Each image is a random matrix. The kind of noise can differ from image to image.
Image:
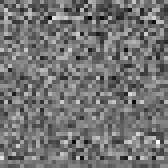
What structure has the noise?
rows of uneven size
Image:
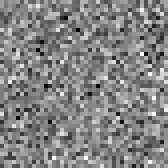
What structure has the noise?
independent entries
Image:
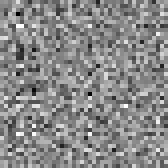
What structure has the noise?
low rank plus noise
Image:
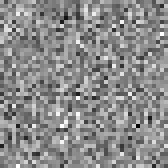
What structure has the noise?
low rank plus noise
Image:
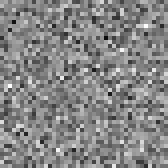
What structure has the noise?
independent entries
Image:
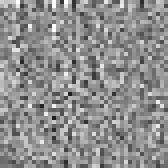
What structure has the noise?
low rank plus noise
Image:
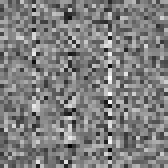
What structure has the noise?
columns of uneven size
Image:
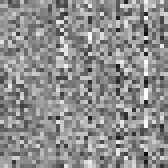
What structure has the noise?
columns of uneven size
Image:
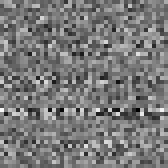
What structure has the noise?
rows of uneven size
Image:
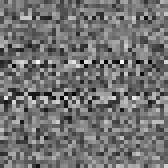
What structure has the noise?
rows of uneven size
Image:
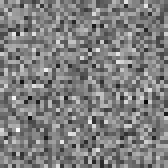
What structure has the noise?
low rank plus noise
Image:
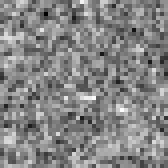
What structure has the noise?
blotchy
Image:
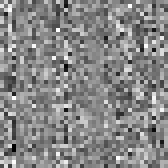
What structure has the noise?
columns of uneven size
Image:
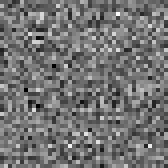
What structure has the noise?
low rank plus noise
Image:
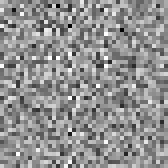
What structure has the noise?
low rank plus noise
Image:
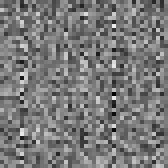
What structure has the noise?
columns of uneven size
